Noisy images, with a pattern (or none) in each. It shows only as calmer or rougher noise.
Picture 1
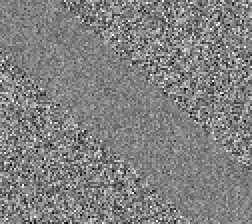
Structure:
a diagonal band
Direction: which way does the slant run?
top left to bottom right
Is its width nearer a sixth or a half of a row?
a half
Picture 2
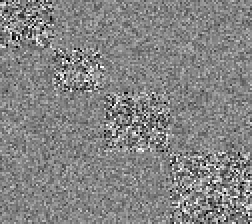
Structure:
blocks along the diagonal
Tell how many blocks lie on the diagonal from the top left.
4
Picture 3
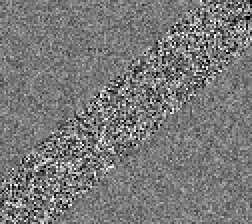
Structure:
a diagonal band
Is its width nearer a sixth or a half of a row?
a half
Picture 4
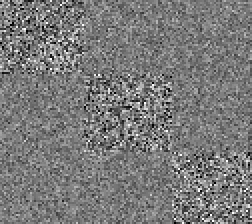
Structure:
blocks along the diagonal
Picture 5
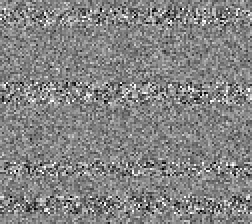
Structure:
bands of rows
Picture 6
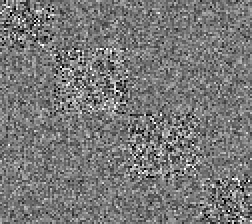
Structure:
blocks along the diagonal
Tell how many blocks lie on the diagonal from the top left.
4
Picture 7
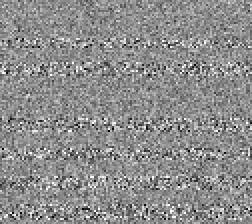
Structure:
bands of rows
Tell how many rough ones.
6
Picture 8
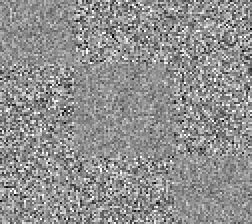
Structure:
blocks along the diagonal
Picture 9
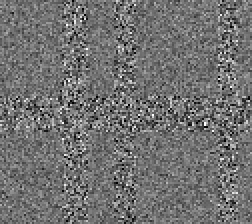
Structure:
bands of rows crossing bands of columns
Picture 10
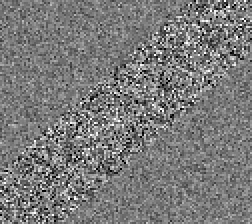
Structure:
a diagonal band
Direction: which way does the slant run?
bottom left to top right
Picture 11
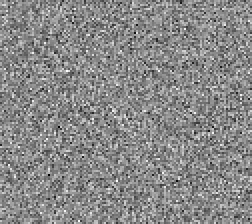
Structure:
only noise
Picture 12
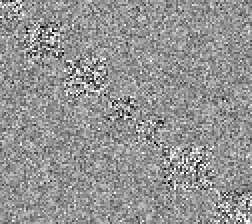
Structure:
blocks along the diagonal
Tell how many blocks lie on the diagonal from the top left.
7
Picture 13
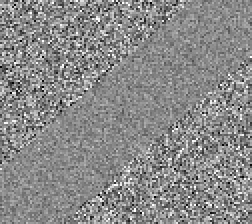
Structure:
a diagonal band
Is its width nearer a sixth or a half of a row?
a half
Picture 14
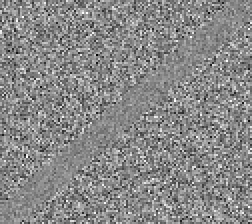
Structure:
a diagonal band
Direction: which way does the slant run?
bottom left to top right
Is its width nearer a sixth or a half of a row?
a sixth
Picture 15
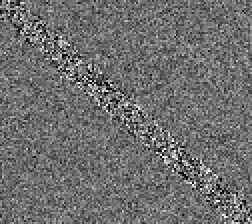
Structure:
a diagonal band
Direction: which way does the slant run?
top left to bottom right
